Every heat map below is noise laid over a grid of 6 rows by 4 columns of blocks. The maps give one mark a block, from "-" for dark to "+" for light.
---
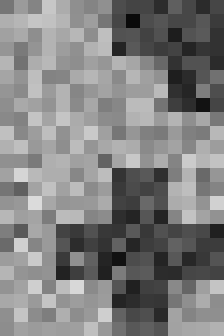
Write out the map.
++--
+++-
++++
++-+
+---
++-+
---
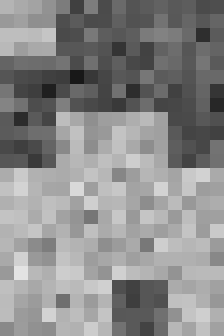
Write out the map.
+---
----
-++-
++++
++++
++-+
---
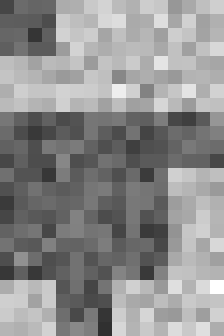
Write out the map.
-+++
++++
----
---+
---+
+-++
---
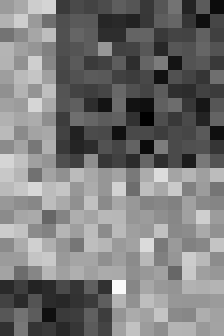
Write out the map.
+---
+---
+---
++++
++++
--++
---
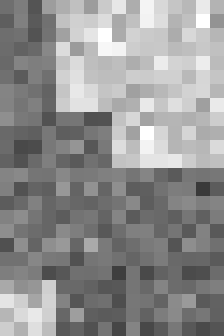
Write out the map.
-+++
-+++
--++
----
----
+---
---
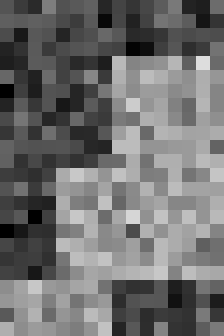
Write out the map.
----
--++
--++
-+++
-+++
++--
